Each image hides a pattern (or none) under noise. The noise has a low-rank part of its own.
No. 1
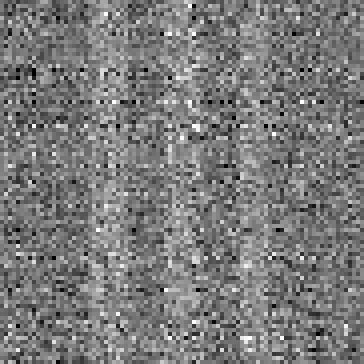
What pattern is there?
bands of columns
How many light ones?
3
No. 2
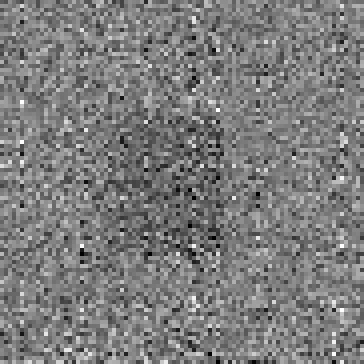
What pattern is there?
one block
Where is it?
centre
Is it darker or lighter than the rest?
darker
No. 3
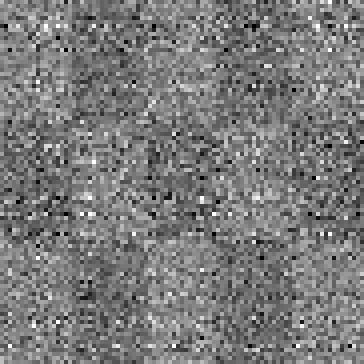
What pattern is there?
a checkerboard
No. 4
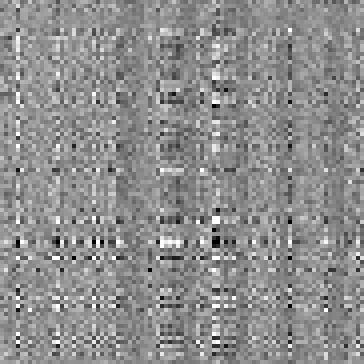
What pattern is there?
bands of columns
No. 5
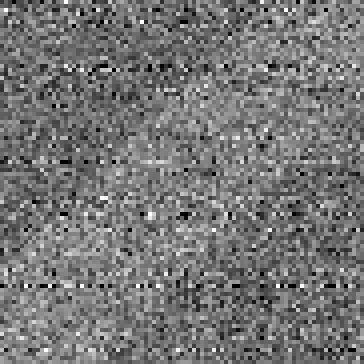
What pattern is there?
a diagonal band
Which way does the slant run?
bottom left to top right
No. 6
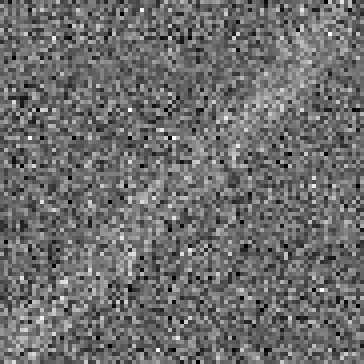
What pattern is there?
a diagonal band
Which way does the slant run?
bottom left to top right
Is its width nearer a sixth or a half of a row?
a sixth
